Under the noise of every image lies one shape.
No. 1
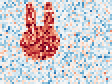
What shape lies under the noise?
rabbit's head
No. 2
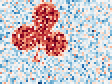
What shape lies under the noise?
club
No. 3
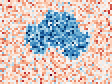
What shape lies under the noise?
car
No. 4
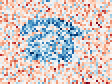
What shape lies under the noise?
telephone
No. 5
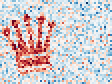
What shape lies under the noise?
chess queen
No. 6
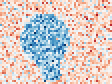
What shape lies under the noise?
light bulb
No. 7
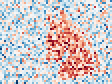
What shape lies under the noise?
chess knight
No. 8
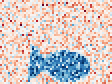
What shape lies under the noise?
fish
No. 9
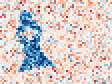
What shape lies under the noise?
chess bishop
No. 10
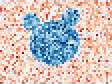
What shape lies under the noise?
bear's head
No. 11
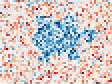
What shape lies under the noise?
turtle
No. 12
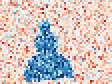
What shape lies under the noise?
chess pawn
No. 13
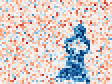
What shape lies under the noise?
chess bishop
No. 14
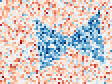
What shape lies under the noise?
bow tie
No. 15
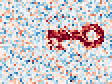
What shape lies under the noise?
key
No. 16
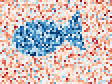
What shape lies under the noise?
fish
